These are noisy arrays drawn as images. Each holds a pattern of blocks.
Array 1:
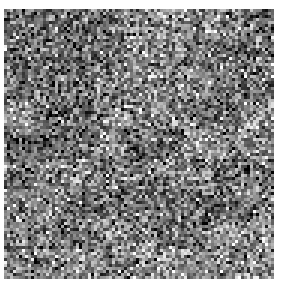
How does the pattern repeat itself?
no symmetry
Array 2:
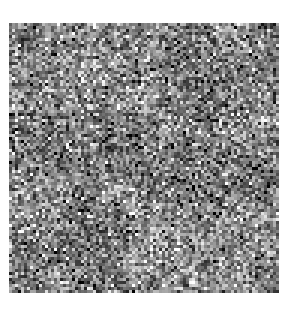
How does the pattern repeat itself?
the same after a half turn
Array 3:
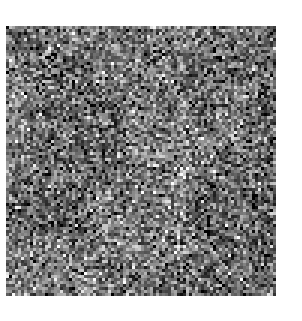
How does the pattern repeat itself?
no symmetry
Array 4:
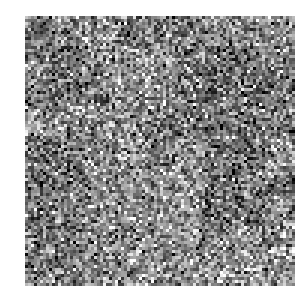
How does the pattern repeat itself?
no symmetry
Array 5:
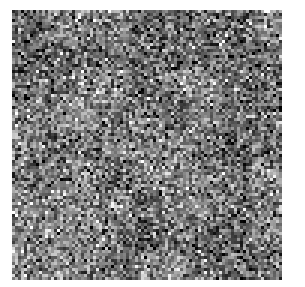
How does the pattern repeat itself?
mirrored about the diagonal from the bottom left
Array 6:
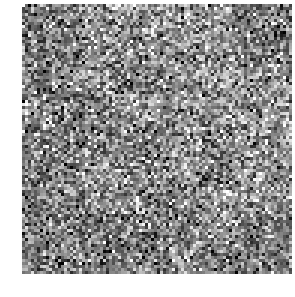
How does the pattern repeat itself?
mirrored about the diagonal from the bottom left
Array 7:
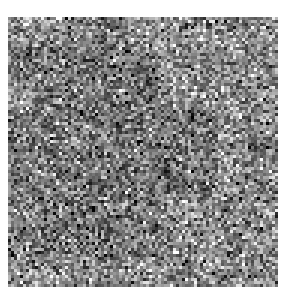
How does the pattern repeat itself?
top and bottom mirror each other
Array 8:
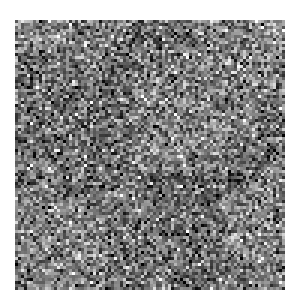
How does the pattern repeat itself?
mirrored about the diagonal from the bottom left
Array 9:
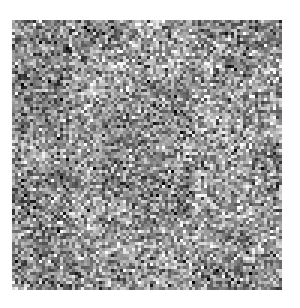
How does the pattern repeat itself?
top and bottom mirror each other
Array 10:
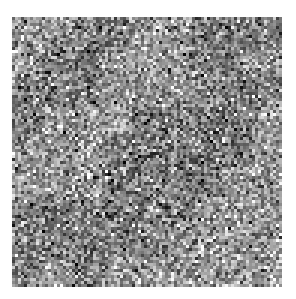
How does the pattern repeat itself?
mirrored about the diagonal from the top left
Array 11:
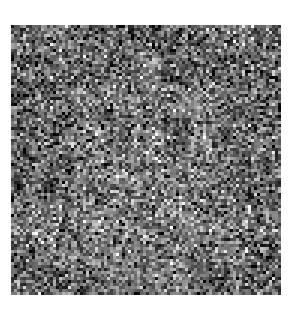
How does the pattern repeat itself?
left and right mirror each other
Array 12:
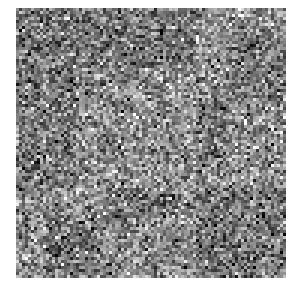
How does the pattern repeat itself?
mirrored about the diagonal from the top left
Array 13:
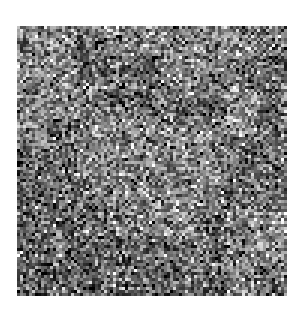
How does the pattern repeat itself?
no symmetry
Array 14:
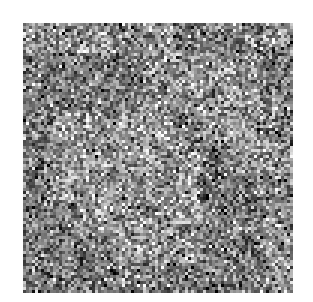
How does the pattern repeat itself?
mirrored about the diagonal from the bottom left
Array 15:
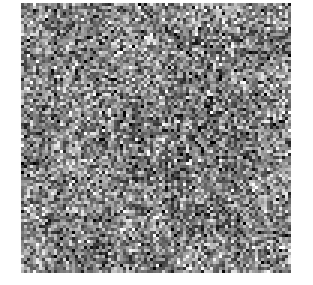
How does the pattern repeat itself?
top and bottom mirror each other
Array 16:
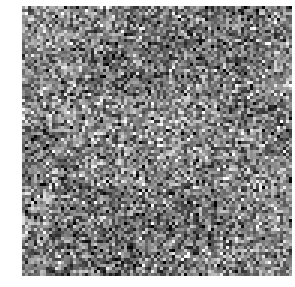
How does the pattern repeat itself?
the same after a half turn
